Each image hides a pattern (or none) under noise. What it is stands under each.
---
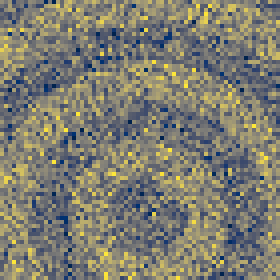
rings round one point
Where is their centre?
bottom middle
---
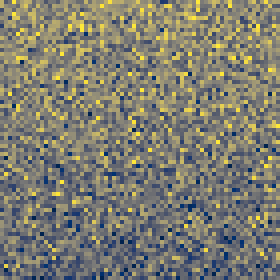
a smooth slope
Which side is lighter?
top
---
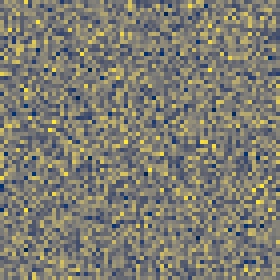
only noise
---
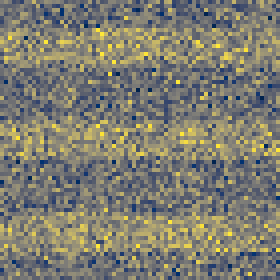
horizontal stripes
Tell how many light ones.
3
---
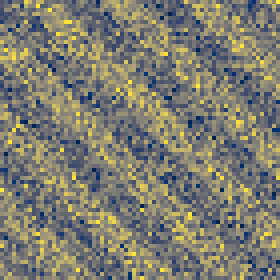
diagonal stripes
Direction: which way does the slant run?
top left to bottom right
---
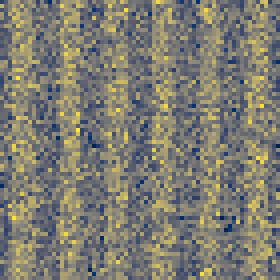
vertical stripes
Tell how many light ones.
6
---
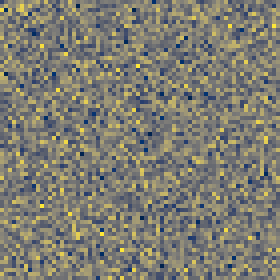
only noise
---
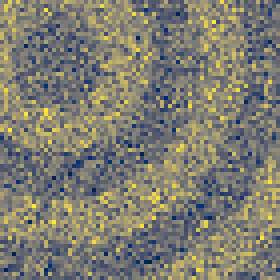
rings round one point
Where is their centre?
top left
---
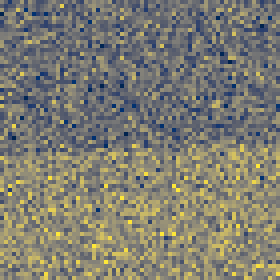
a sharp edge
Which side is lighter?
bottom
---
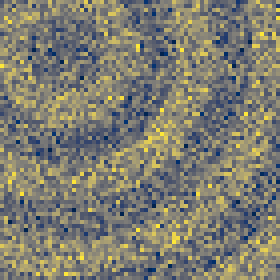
rings round one point
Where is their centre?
top left
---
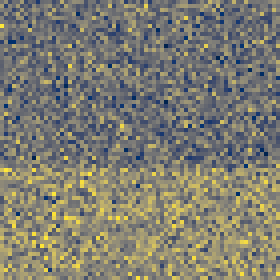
a sharp edge
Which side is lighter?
bottom
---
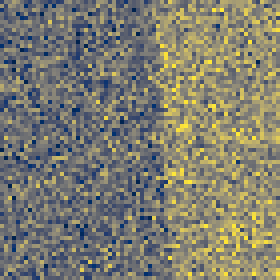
a sharp edge
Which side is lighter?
right
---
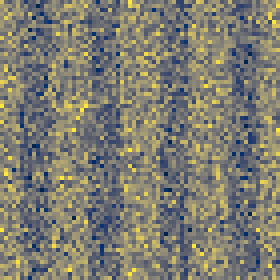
vertical stripes
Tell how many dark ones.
4
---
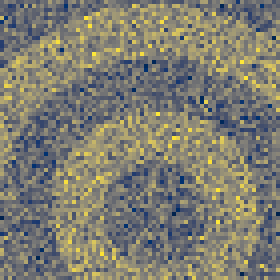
rings round one point
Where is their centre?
bottom middle
